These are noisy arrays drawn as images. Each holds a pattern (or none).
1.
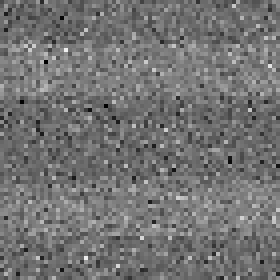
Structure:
horizontal stripes
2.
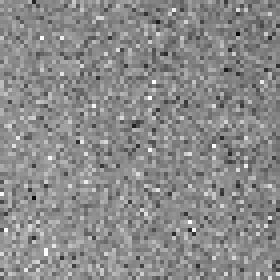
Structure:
a smooth slope
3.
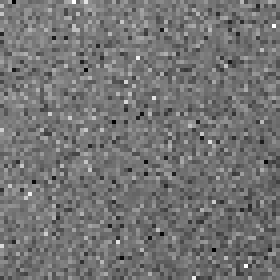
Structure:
a smooth slope
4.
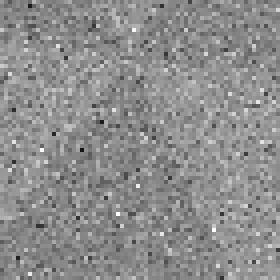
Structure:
spokes from one point
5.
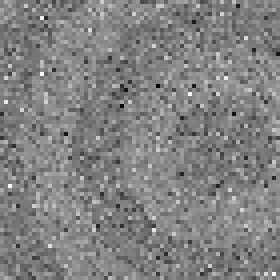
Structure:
rings round one point
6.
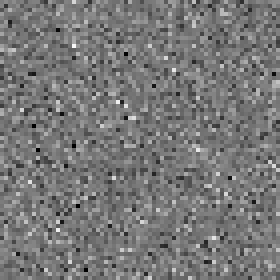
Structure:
only noise
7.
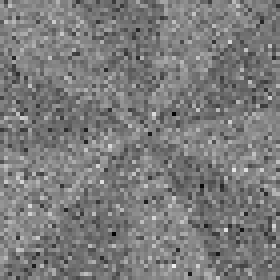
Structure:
spokes from one point
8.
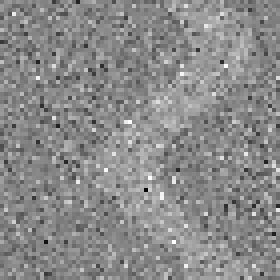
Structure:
a wavy band
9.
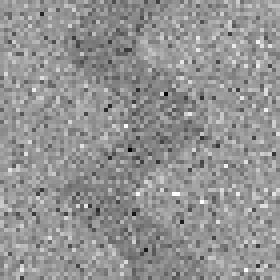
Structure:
a wavy band
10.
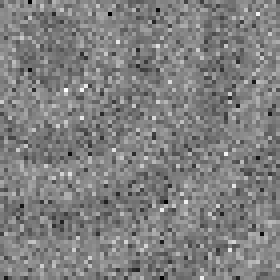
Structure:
rings round one point
